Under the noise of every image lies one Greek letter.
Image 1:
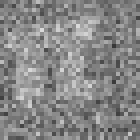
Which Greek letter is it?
pi
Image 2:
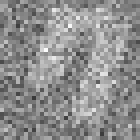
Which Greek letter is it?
eta
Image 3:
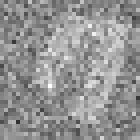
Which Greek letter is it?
eta
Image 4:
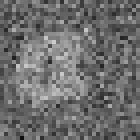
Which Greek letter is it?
alpha
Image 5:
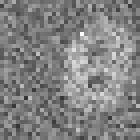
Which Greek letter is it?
theta
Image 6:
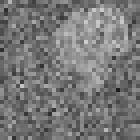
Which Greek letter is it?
phi
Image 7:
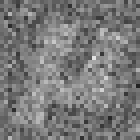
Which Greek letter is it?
mu
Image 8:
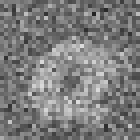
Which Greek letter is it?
alpha
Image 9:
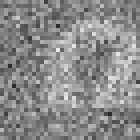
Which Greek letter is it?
omega
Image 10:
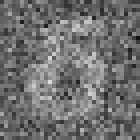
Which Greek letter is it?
delta
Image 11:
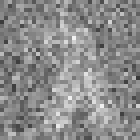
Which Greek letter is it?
lambda
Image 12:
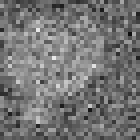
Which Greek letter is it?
phi
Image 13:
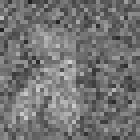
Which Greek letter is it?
lambda
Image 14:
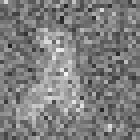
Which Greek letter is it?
lambda
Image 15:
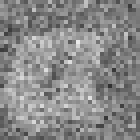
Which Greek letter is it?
alpha
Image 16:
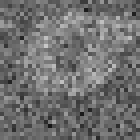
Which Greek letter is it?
sigma
